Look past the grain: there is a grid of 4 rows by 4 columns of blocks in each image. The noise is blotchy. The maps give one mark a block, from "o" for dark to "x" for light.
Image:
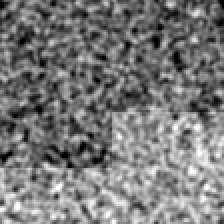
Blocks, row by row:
o o o o
o o o o
o o x x
x x x x
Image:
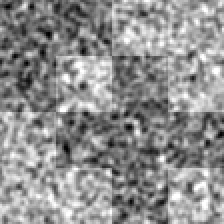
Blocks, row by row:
o o x x
o x o x
x o o o
x x o x
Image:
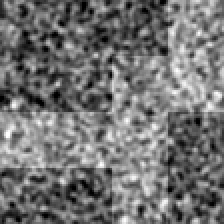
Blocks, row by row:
o o o x
o o x x
x x x o
o o x o
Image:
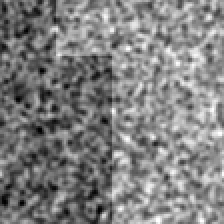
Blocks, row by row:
o x x x
o o x x
o o x x
o o x x
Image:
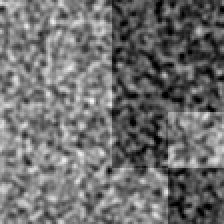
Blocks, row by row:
x x o o
x x o o
x x o x
x x x o
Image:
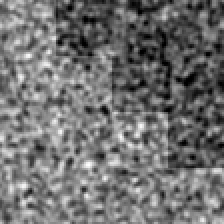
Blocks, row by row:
x o o o
x x o o
x x x o
x x x x
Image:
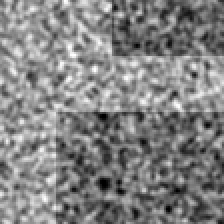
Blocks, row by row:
x x o o
x x x x
x o o o
x o o o
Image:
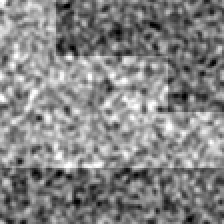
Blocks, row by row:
x o o o
x x x o
x x x x
o o o o
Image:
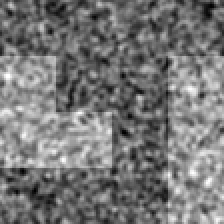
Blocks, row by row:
o o o o
x o o x
x x o x
o o o x
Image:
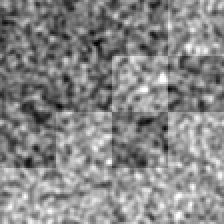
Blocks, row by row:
o o o x
o o x o
o x o x
x x x x
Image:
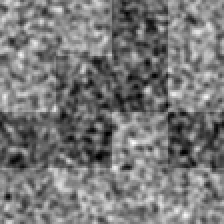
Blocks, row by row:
x x o x
x o o x
o o x o
x x x x
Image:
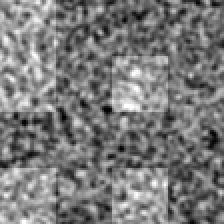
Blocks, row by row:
x o o o
x o x o
o o o o
x o x o
